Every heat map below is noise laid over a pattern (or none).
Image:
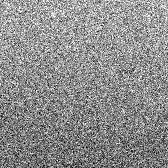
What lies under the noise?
a smooth slope
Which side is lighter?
top
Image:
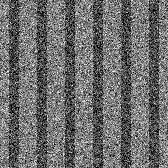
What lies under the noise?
vertical stripes
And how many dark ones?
6
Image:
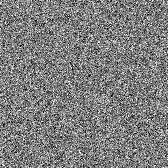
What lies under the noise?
only noise
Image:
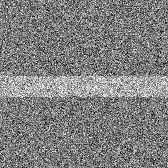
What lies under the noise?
one horizontal stripe
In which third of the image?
middle
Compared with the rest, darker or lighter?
lighter
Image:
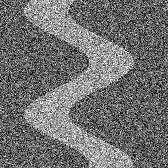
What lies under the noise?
a wavy band
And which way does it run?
top to bottom
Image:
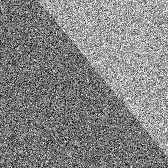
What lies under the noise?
a sharp edge
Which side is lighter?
top right
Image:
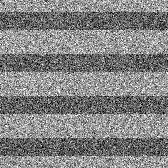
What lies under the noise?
horizontal stripes
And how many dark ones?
4
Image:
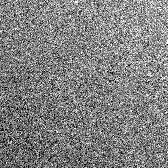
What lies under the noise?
a smooth slope
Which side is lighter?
top right
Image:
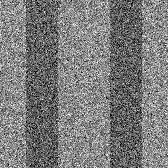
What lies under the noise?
vertical stripes
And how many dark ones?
2
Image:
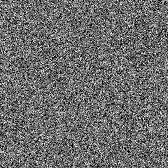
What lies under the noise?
only noise
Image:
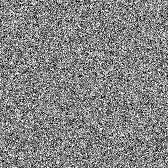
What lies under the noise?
only noise
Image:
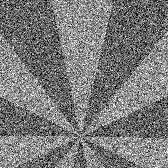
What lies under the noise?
spokes from one point
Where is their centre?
bottom middle
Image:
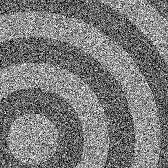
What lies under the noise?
rings round one point
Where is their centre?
bottom left
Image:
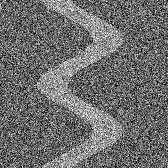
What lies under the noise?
a wavy band
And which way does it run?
top to bottom
